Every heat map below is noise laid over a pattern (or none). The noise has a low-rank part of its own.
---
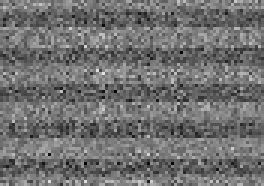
horizontal stripes
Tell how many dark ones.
5
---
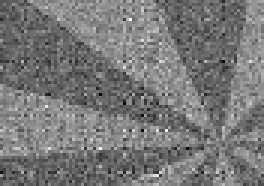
spokes from one point
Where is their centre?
bottom right
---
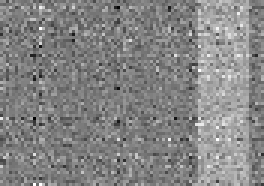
one vertical stripe
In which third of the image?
right
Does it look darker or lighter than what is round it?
lighter
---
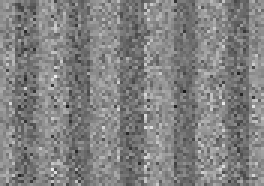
vertical stripes
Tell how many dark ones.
5
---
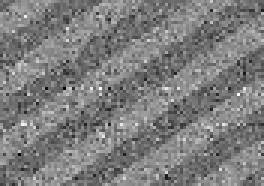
diagonal stripes
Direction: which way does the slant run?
bottom left to top right
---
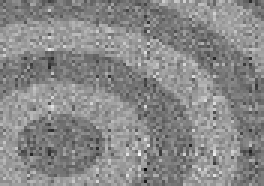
rings round one point
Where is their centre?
bottom left
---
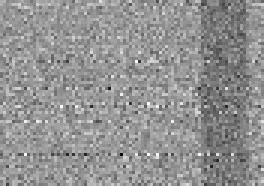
one vertical stripe
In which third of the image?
right
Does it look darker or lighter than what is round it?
darker
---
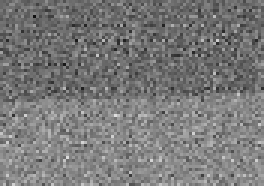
a sharp edge
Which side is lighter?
bottom
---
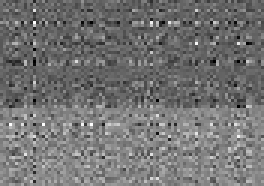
a sharp edge
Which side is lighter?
bottom
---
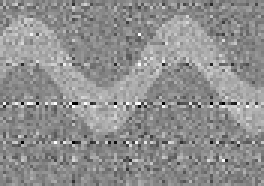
a wavy band
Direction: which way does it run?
left to right
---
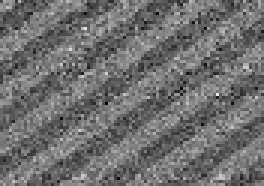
diagonal stripes
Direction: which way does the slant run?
bottom left to top right
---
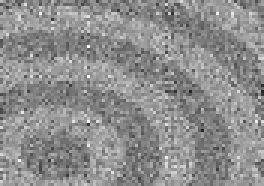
rings round one point
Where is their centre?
bottom left
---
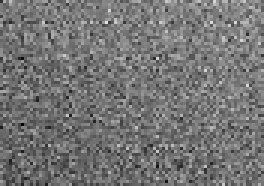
a smooth slope
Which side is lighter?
top right
